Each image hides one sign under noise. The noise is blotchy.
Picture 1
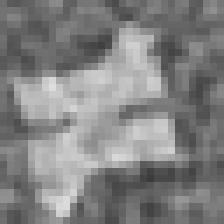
not-equal sign
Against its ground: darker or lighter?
lighter
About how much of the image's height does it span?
nearly all
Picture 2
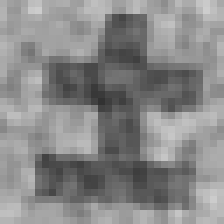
plus-minus sign
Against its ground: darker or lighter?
darker
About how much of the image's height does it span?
nearly all
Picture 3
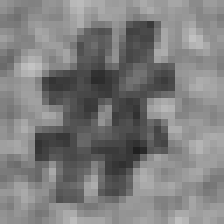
hash sign
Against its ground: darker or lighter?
darker
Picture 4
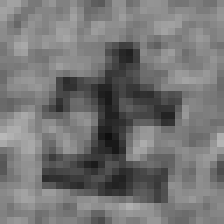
plus-minus sign
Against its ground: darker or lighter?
darker
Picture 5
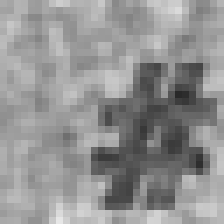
hash sign
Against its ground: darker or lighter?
darker
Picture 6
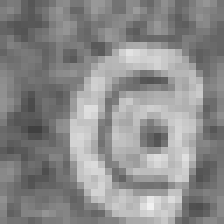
at sign
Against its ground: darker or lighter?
lighter
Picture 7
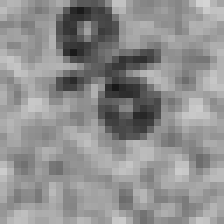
percent sign
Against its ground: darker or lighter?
darker
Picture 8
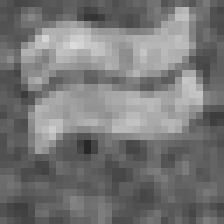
approximately sign
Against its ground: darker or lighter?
lighter
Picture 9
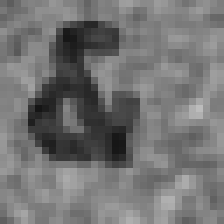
ampersand
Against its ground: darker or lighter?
darker
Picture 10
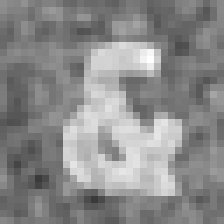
ampersand
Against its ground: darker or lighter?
lighter
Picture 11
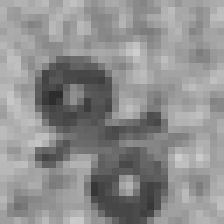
percent sign
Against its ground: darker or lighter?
darker
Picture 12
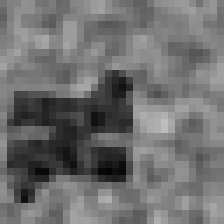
not-equal sign
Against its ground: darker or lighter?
darker
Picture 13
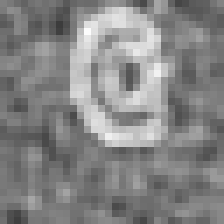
at sign
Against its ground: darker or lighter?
lighter
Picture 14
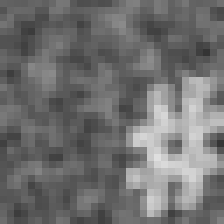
hash sign
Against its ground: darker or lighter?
lighter
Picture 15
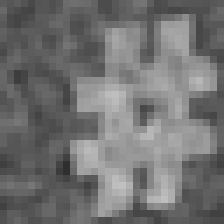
hash sign
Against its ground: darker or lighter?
lighter
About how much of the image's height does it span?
nearly all
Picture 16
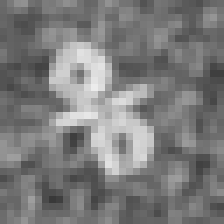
percent sign
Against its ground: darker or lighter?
lighter
